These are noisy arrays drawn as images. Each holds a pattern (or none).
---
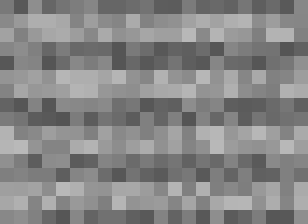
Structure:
horizontal stripes
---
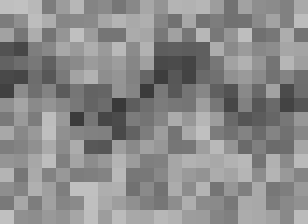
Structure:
a wavy band
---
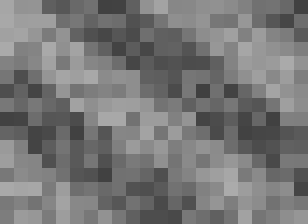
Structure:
diagonal stripes
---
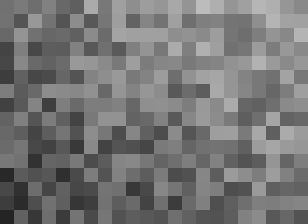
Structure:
a smooth slope
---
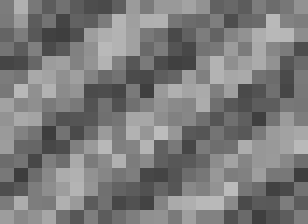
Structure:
diagonal stripes
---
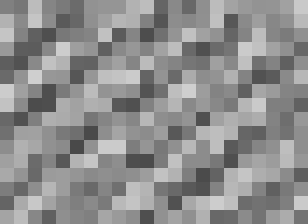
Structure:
diagonal stripes
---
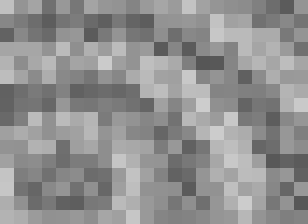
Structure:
rings round one point
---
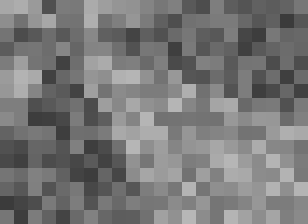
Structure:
spokes from one point
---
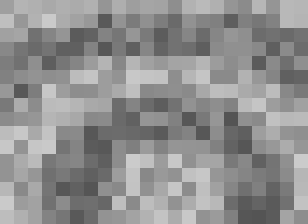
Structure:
rings round one point
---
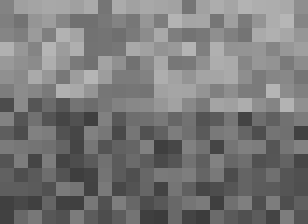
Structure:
a sharp edge
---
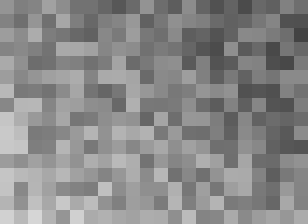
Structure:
a smooth slope
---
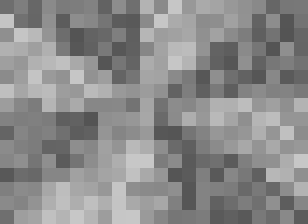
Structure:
spokes from one point
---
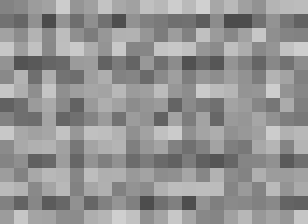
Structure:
horizontal stripes
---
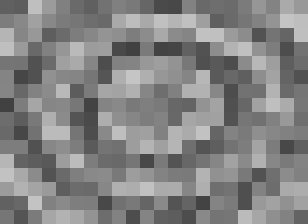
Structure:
rings round one point
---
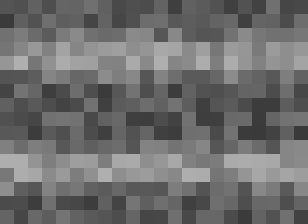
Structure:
horizontal stripes
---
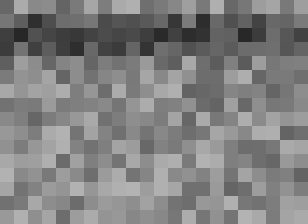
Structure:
one horizontal stripe
